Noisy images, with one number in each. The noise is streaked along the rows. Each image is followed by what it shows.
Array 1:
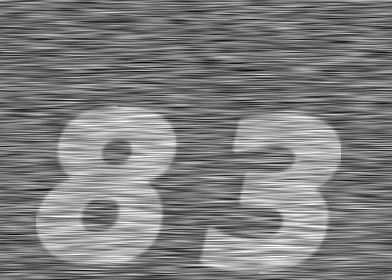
83
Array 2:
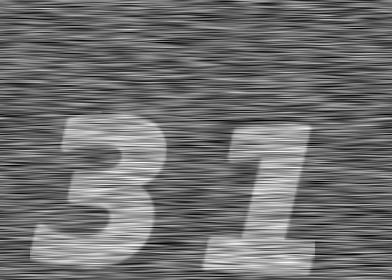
31
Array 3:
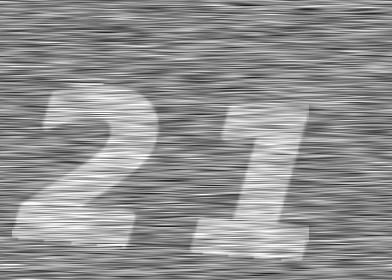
21
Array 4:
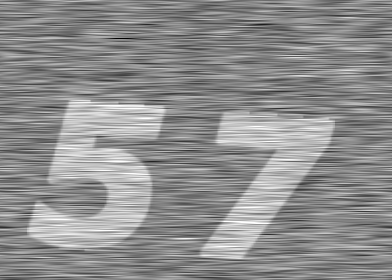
57
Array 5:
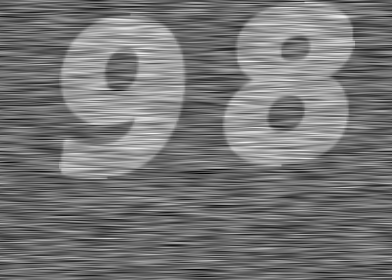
98
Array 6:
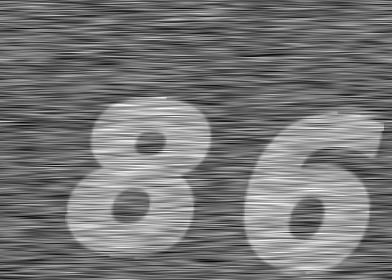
86
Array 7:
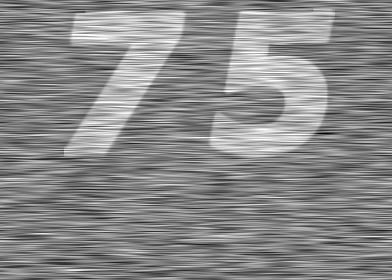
75
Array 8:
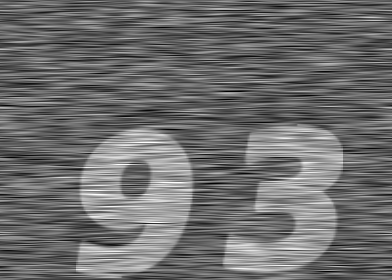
93
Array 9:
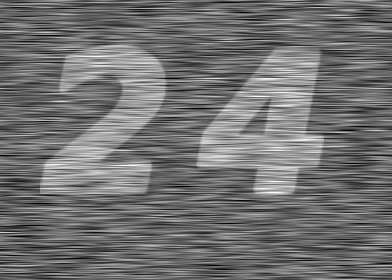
24
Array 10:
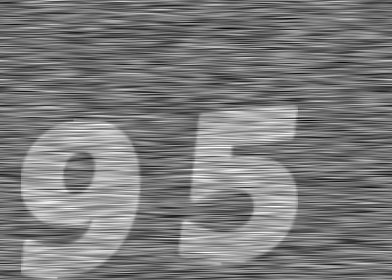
95
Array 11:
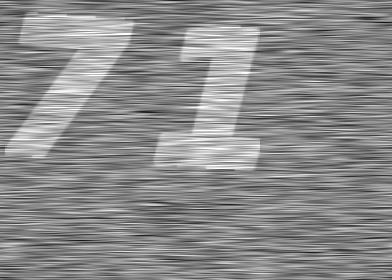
71
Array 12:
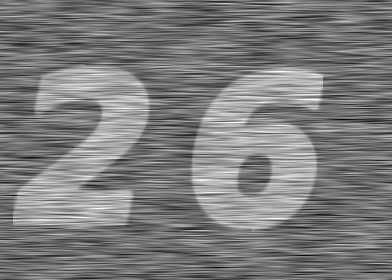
26
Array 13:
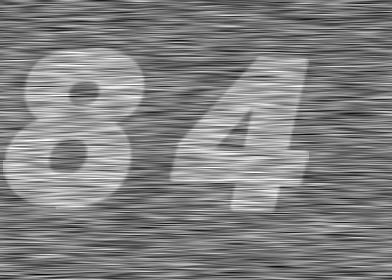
84
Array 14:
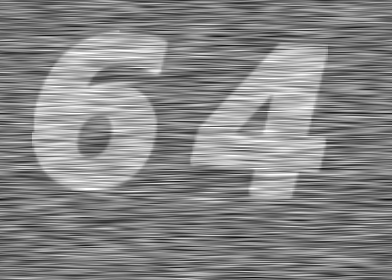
64
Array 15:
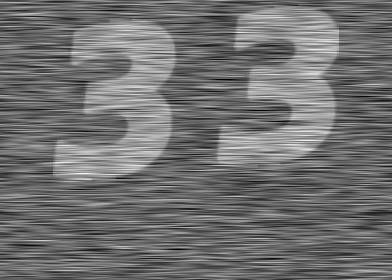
33
